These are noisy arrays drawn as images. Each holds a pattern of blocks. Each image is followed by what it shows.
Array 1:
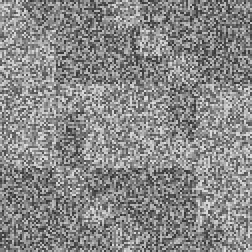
the same after a half turn
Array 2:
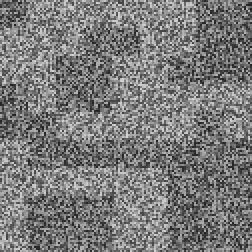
no symmetry
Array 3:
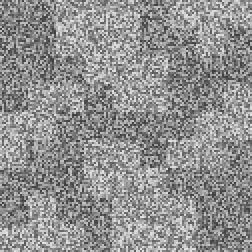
the same after a half turn
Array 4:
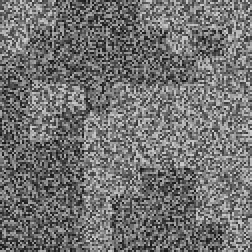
no symmetry
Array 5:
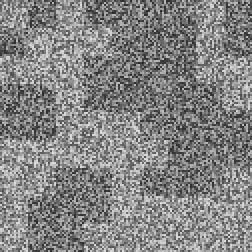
no symmetry
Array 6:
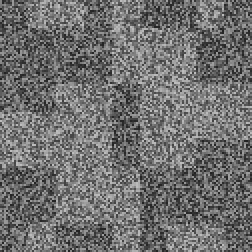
the same after a half turn
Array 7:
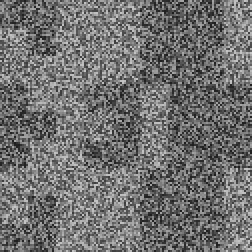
top and bottom mirror each other
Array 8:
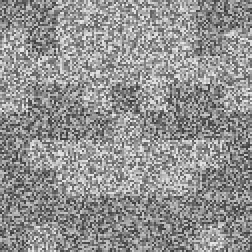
left and right mirror each other
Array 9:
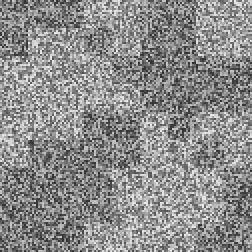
mirrored about the diagonal from the bottom left
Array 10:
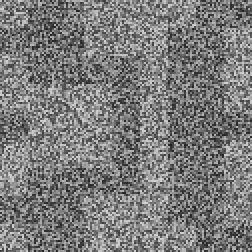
top and bottom mirror each other
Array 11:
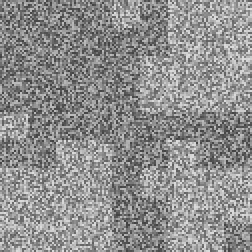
mirrored about the diagonal from the top left
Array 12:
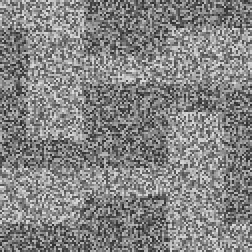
the same after a half turn
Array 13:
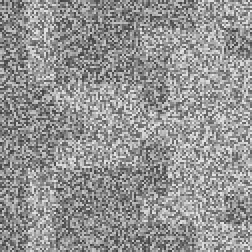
top and bottom mirror each other
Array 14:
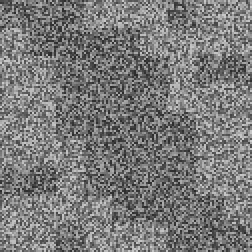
the same after a half turn
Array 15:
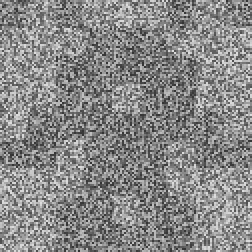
left and right mirror each other
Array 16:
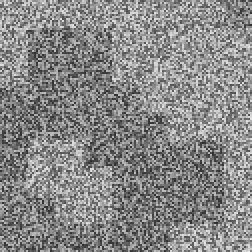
mirrored about the diagonal from the bottom left
